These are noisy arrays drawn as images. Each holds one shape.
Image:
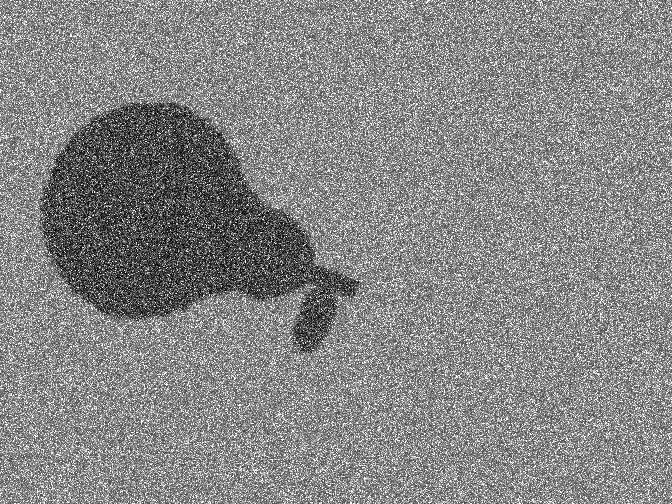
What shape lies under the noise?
pear
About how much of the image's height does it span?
half
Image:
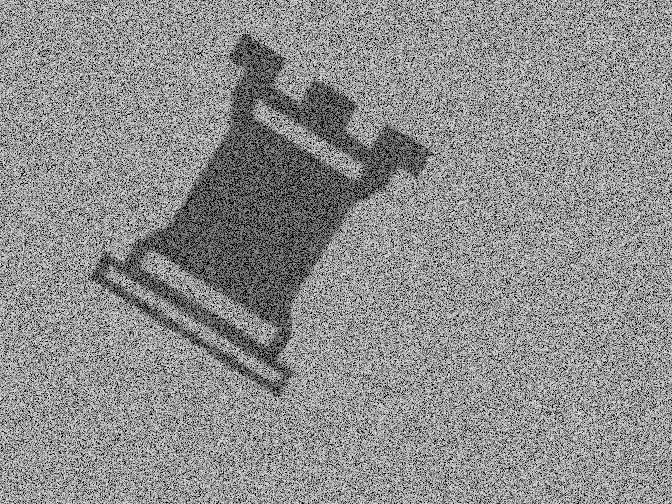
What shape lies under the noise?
chess rook
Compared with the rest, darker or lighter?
darker
